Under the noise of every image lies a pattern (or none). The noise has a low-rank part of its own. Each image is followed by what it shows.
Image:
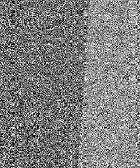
a sharp edge
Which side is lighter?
right
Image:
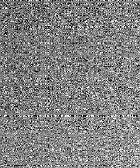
a smooth slope
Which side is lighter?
bottom right
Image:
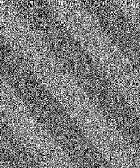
diagonal stripes
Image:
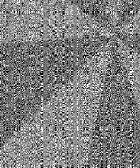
spokes from one point
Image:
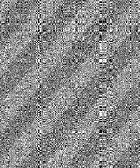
diagonal stripes
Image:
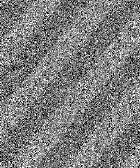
diagonal stripes
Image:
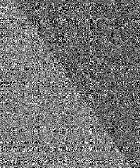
a sharp edge
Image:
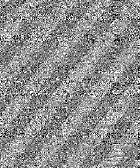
diagonal stripes
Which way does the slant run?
bottom left to top right
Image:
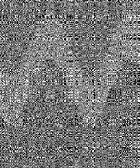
a wavy band
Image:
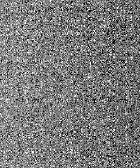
a smooth slope
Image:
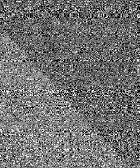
a sharp edge
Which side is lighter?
bottom left
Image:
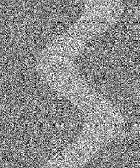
a wavy band
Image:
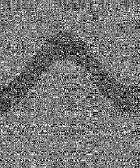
a wavy band
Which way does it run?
left to right
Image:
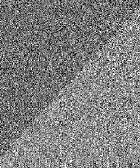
a sharp edge
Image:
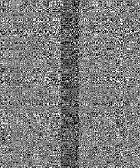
one vertical stripe
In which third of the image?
middle
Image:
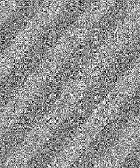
diagonal stripes
